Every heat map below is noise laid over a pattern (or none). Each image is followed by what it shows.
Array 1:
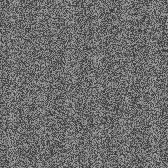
vertical stripes
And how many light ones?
6
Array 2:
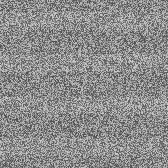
horizontal stripes
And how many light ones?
4
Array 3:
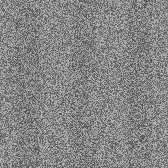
vertical stripes
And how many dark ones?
3
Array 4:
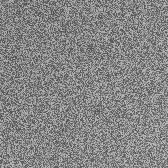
a smooth slope
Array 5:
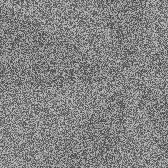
spokes from one point
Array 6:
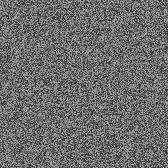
only noise
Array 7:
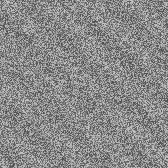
diagonal stripes
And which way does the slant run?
top left to bottom right
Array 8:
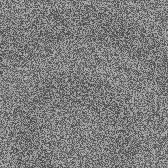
rings round one point
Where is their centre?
bottom middle
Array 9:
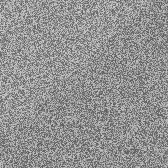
a sharp edge
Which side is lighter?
top left
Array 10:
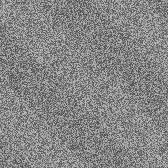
diagonal stripes
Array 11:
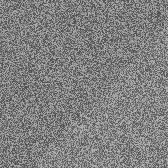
a sharp edge
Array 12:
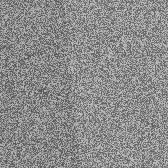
a sharp edge
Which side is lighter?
right
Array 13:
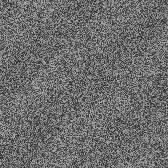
diagonal stripes
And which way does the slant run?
bottom left to top right
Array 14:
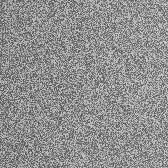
a smooth slope
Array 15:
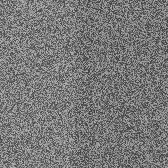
a sharp edge
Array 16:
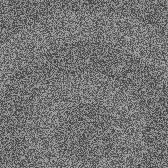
rings round one point
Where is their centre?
bottom middle
